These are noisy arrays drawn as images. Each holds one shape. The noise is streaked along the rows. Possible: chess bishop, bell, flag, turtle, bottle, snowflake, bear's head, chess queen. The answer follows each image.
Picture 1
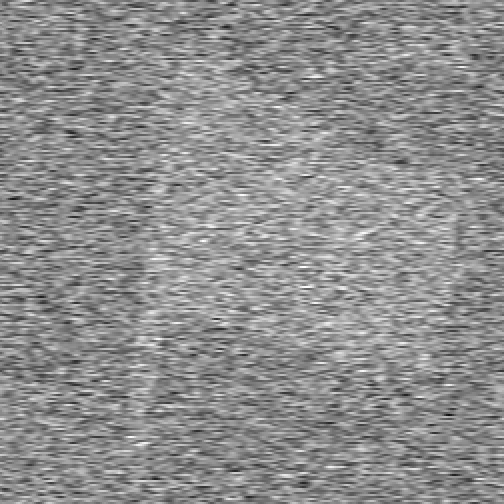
flag
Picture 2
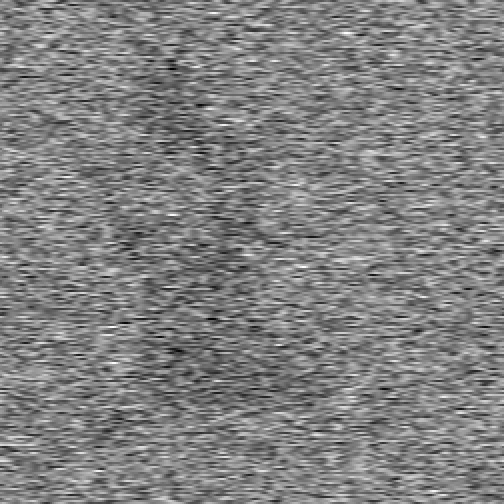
chess bishop
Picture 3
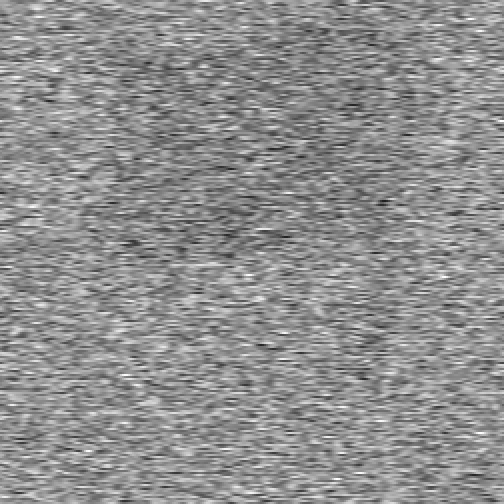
flag
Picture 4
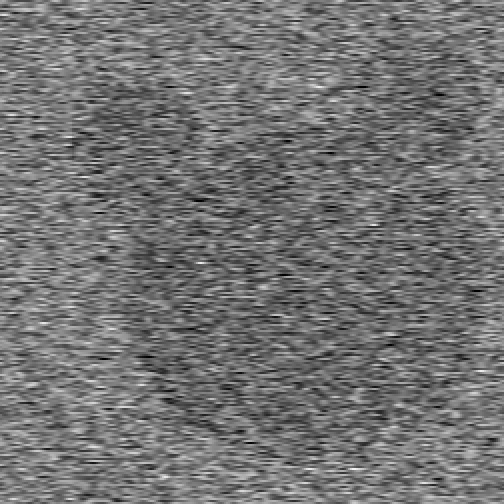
bear's head
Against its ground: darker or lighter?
darker
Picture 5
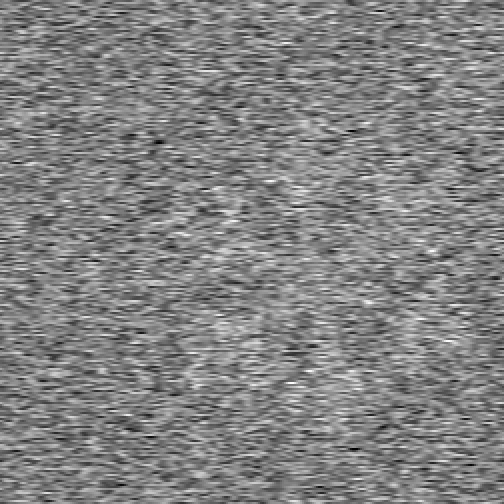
snowflake
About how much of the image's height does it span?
two thirds
